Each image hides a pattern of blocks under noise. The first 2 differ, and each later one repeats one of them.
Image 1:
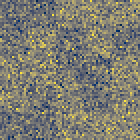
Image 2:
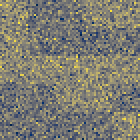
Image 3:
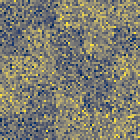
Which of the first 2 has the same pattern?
1
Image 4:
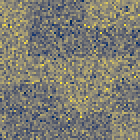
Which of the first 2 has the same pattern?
2
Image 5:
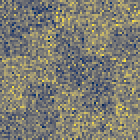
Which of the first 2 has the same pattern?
1
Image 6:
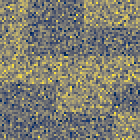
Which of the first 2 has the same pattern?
2
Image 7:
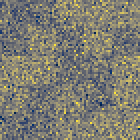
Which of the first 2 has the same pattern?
1
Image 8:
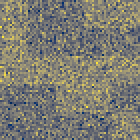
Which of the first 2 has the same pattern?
2
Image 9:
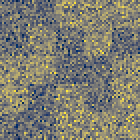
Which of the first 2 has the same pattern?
1
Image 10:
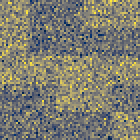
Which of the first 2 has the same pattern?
2
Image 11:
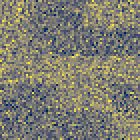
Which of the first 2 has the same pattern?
2
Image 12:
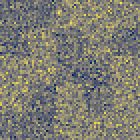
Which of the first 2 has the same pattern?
1
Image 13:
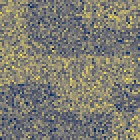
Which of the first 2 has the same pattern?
2
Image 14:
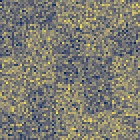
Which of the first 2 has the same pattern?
1
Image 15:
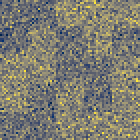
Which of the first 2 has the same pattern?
1
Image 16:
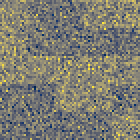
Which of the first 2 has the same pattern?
2
